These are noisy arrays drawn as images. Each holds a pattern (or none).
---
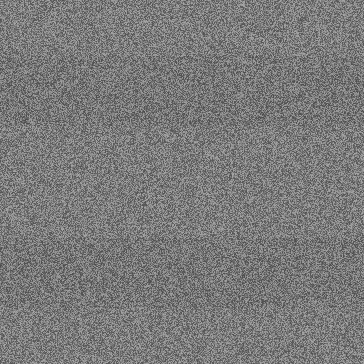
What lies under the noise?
horizontal stripes
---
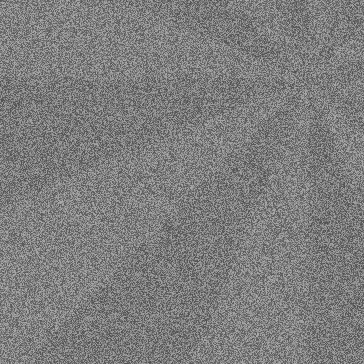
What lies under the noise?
spokes from one point
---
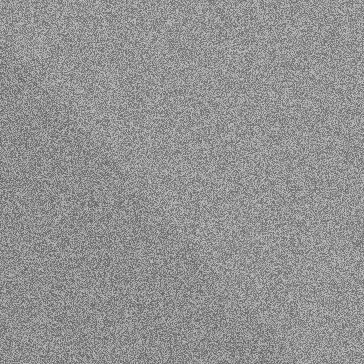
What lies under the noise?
a sharp edge
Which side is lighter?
top right
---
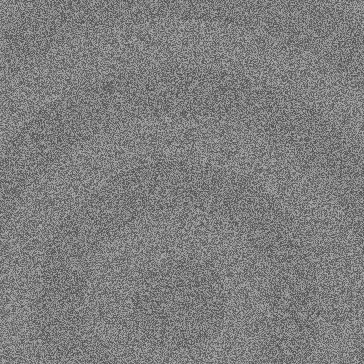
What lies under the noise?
rings round one point
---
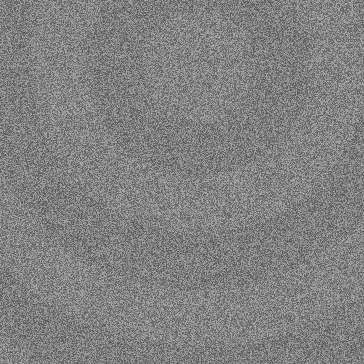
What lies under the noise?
rings round one point
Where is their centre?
top middle
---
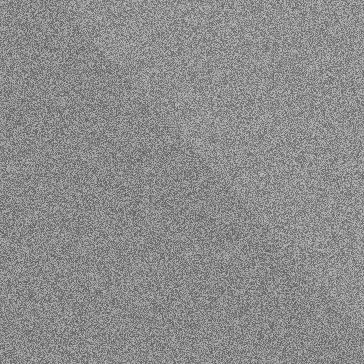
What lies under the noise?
a sharp edge
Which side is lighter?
top right
